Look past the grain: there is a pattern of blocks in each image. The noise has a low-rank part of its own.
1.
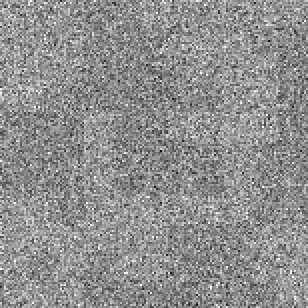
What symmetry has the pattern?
no symmetry
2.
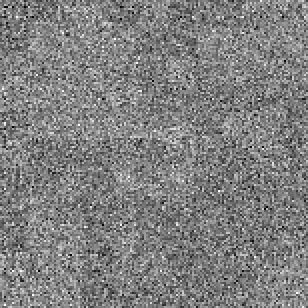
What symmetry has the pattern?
mirrored about the diagonal from the top left
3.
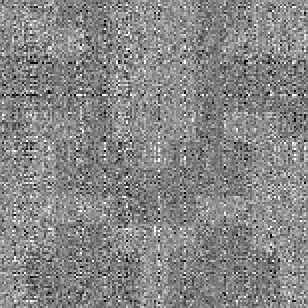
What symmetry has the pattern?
left and right mirror each other
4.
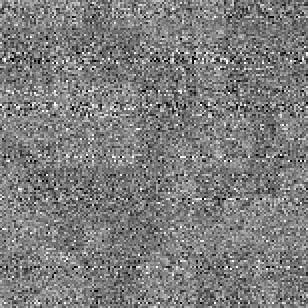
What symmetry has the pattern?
no symmetry
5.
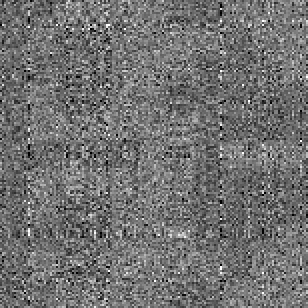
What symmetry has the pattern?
top and bottom mirror each other
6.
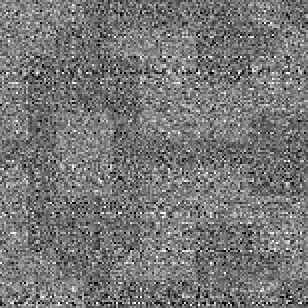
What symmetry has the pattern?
top and bottom mirror each other
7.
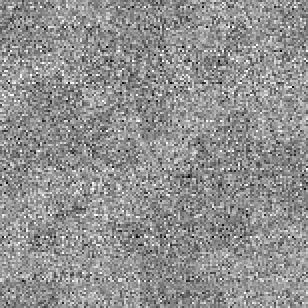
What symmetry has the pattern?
mirrored about the diagonal from the top left
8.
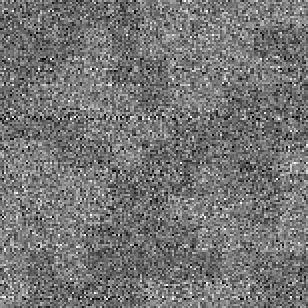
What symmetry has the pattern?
mirrored about the diagonal from the top left
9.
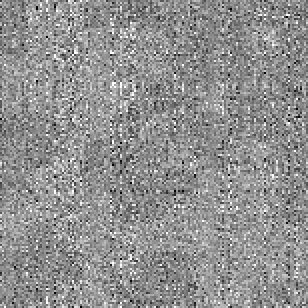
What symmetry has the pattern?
mirrored about the diagonal from the bottom left
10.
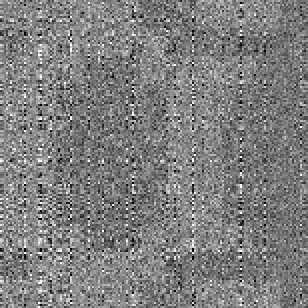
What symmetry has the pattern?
top and bottom mirror each other
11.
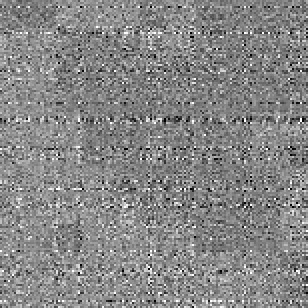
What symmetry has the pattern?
mirrored about the diagonal from the bottom left
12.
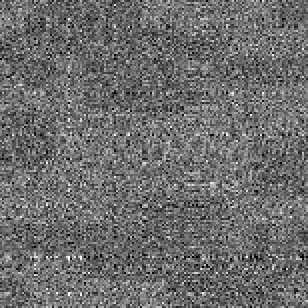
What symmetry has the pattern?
the same after a half turn
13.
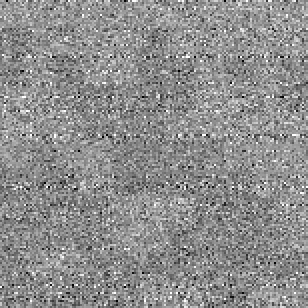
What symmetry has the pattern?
no symmetry
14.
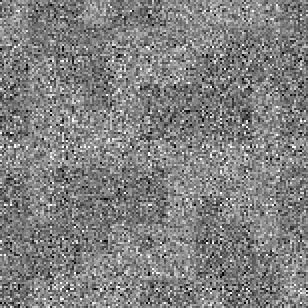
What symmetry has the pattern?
the same after a half turn
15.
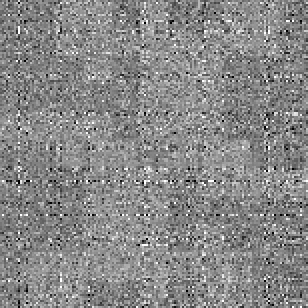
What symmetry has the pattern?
the same after a half turn
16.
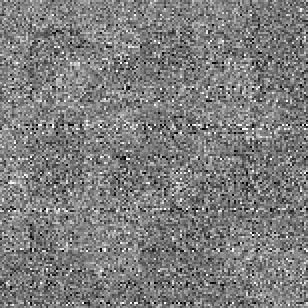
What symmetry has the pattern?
mirrored about the diagonal from the top left
